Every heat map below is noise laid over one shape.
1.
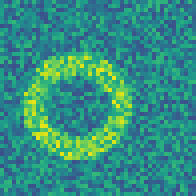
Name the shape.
ring
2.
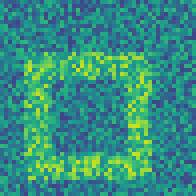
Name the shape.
square frame
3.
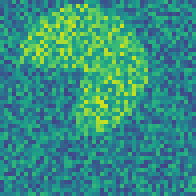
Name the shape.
disc with a wedge cut out
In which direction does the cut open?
down and left
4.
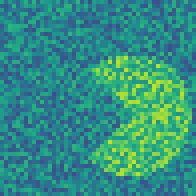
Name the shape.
disc with a wedge cut out
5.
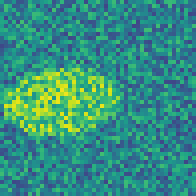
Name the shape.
ellipse
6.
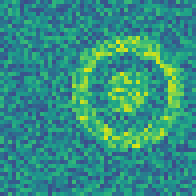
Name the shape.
bullseye
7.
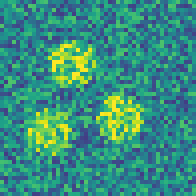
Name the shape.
three dots
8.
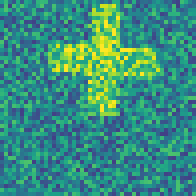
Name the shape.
cross
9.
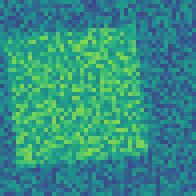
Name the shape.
square
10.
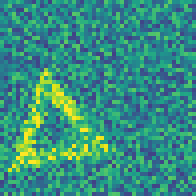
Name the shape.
triangle frame
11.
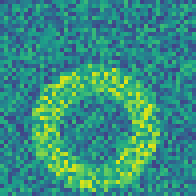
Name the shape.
ring
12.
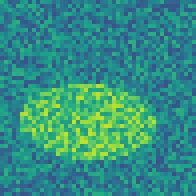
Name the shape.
ellipse
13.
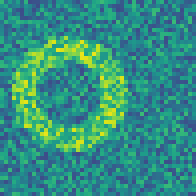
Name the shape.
ring
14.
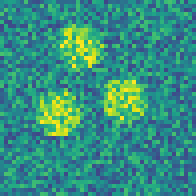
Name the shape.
three dots
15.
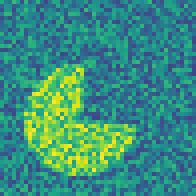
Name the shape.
disc with a wedge cut out
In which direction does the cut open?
up and right
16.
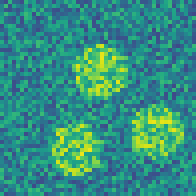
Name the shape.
three dots
